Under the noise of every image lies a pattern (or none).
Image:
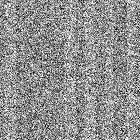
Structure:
bands of columns
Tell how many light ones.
5
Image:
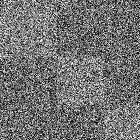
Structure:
blocks along the diagonal
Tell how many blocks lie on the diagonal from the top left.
3
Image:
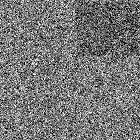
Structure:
one block
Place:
top right
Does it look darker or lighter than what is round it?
darker
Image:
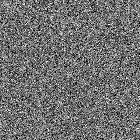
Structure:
only noise
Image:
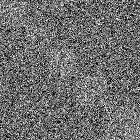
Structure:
blocks along the diagonal
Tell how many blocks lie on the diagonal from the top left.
5
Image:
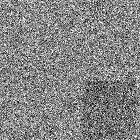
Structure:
one block
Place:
bottom right
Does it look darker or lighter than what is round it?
darker
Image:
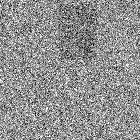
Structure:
one block
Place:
top middle
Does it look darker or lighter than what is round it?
darker
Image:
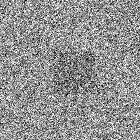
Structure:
one block
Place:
centre
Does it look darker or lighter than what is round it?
darker
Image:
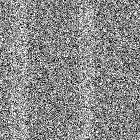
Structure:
bands of columns
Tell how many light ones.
2
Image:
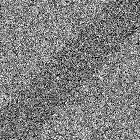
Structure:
a diagonal band
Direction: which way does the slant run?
bottom left to top right
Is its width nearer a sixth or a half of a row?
a half
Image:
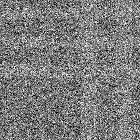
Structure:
bands of rows crossing bands of columns
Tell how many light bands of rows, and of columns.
3 and 2
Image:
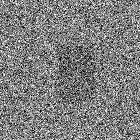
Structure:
one block
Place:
centre
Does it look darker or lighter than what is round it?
darker
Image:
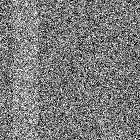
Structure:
one band of columns
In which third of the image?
left
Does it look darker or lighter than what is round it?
lighter
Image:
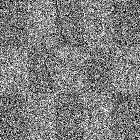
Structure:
a checkerboard
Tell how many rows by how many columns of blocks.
3 by 5
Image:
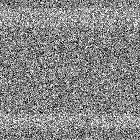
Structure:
bands of rows
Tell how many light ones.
2
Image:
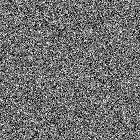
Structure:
only noise
